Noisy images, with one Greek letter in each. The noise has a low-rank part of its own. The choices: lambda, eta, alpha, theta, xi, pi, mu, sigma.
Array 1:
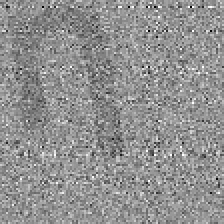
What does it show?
dark eta
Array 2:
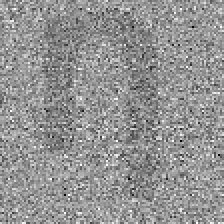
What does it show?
dark eta
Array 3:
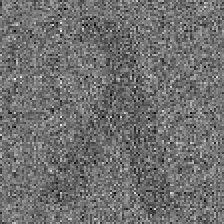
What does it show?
dark lambda
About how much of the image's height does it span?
nearly all
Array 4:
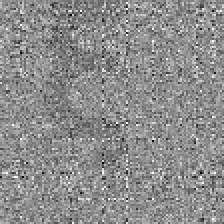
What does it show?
dark xi
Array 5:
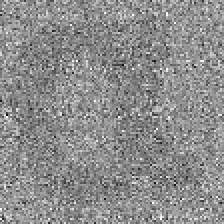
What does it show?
dark alpha
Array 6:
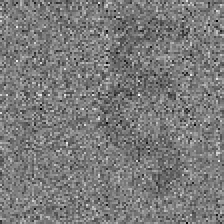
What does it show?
dark xi
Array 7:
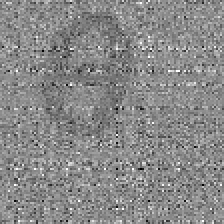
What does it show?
dark theta
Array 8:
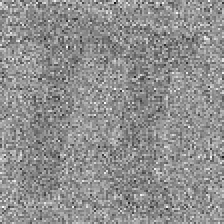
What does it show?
dark pi
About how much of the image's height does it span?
nearly all
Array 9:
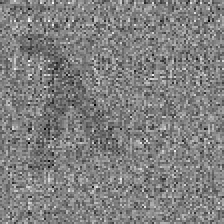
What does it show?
dark lambda
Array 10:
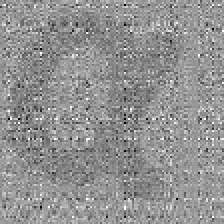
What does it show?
dark alpha
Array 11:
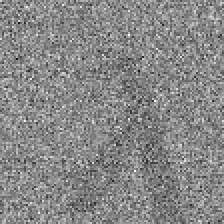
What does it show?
dark lambda
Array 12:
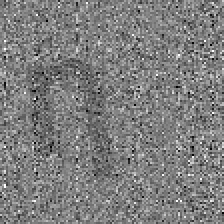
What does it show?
dark eta
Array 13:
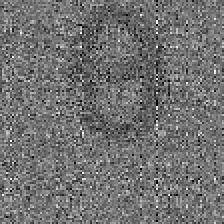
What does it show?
dark theta
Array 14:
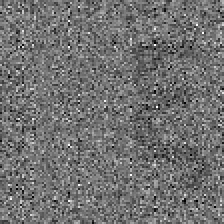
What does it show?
dark xi
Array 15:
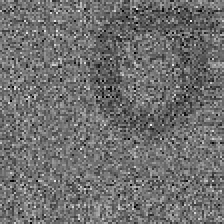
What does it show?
dark sigma
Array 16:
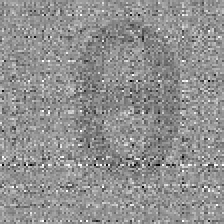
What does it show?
dark theta
